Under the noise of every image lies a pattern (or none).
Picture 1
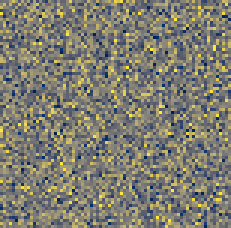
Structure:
only noise
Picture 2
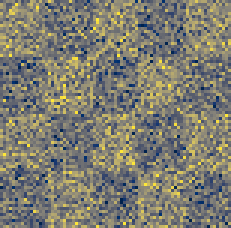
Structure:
a checkerboard
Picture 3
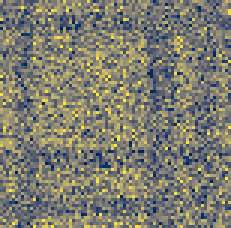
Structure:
bands of rows crossing bands of columns
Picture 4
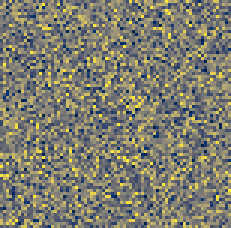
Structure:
only noise
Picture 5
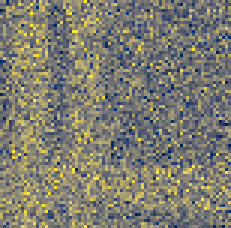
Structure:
bands of rows crossing bands of columns
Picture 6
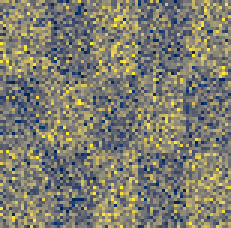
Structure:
a checkerboard
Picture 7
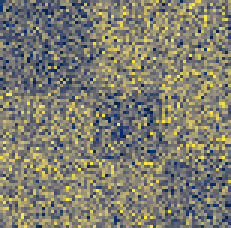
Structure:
blocks along the diagonal
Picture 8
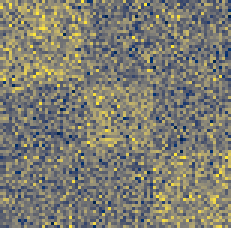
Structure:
blocks along the diagonal
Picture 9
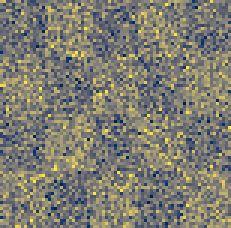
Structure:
a checkerboard
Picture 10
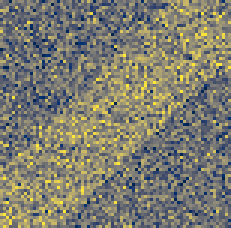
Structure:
a diagonal band
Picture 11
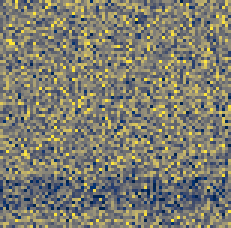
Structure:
one band of rows
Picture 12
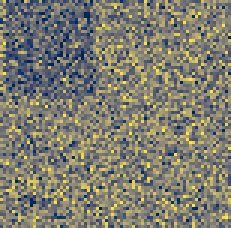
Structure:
one block
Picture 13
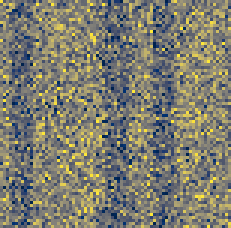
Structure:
bands of columns
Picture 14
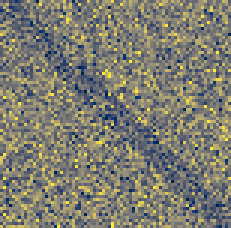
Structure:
a diagonal band
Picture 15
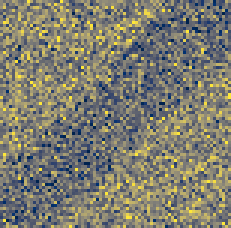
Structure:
a diagonal band
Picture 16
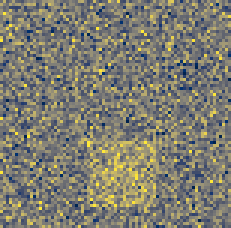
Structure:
one block
